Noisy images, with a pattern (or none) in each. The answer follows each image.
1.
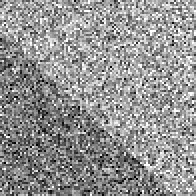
a sharp edge
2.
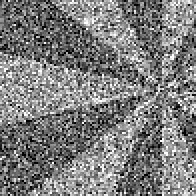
spokes from one point
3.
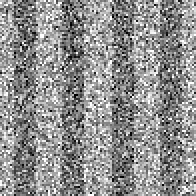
vertical stripes
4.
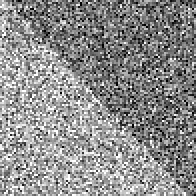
a sharp edge
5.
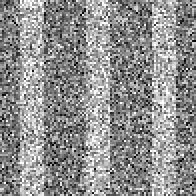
vertical stripes
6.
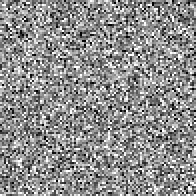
only noise
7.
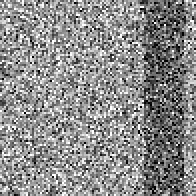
one vertical stripe
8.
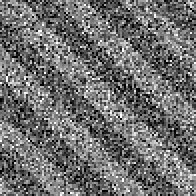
diagonal stripes
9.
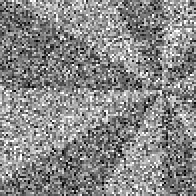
spokes from one point
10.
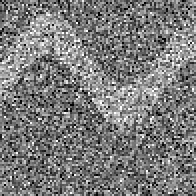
a wavy band
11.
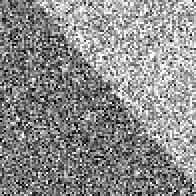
a sharp edge
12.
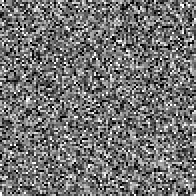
only noise
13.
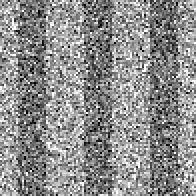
vertical stripes
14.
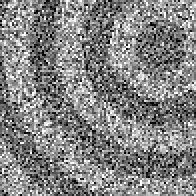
rings round one point
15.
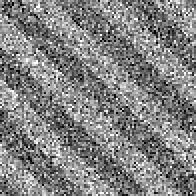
diagonal stripes
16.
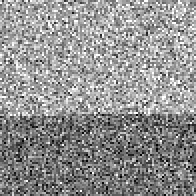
a sharp edge
